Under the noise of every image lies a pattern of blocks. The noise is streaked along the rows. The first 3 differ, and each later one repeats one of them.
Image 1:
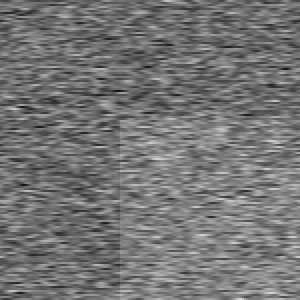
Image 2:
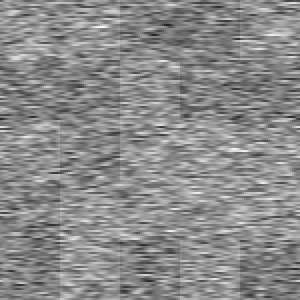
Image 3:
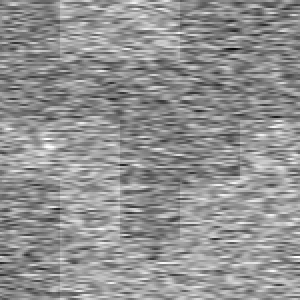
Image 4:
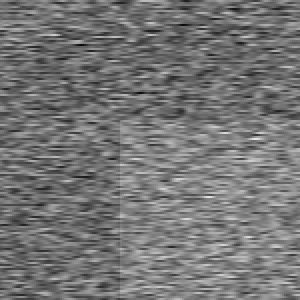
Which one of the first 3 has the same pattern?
1
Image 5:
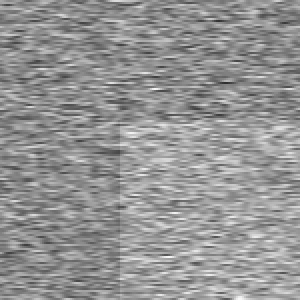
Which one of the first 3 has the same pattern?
1
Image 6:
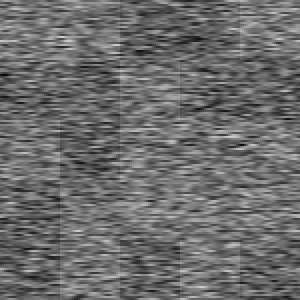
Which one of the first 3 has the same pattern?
2
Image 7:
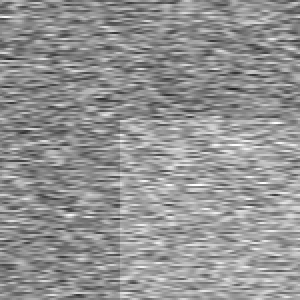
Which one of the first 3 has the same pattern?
1
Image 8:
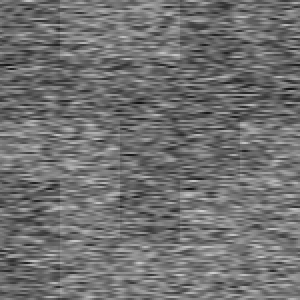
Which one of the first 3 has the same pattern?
3
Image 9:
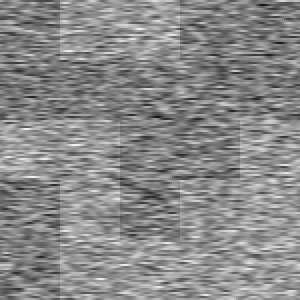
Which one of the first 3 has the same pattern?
3
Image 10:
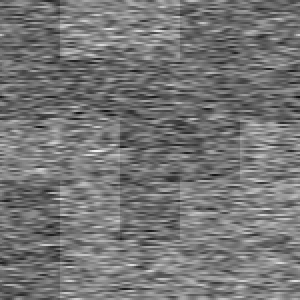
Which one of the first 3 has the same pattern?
3
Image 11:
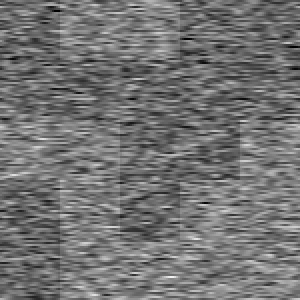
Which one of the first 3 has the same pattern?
3
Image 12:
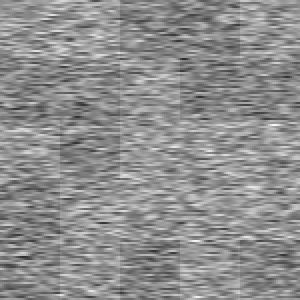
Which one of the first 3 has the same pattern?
2
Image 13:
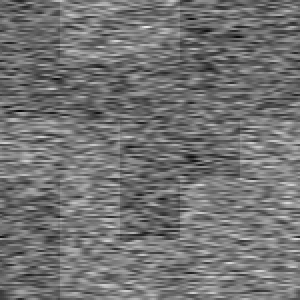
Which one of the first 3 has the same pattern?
3
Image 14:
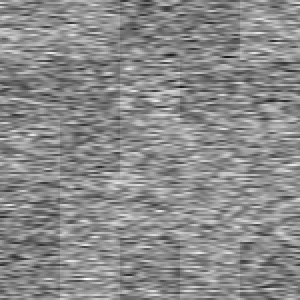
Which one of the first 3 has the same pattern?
2
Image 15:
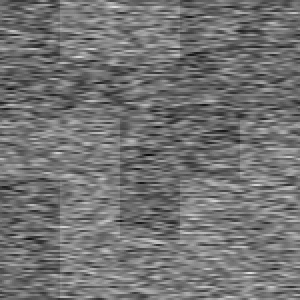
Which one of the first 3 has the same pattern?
3
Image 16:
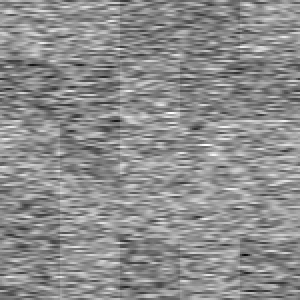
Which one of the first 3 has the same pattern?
2
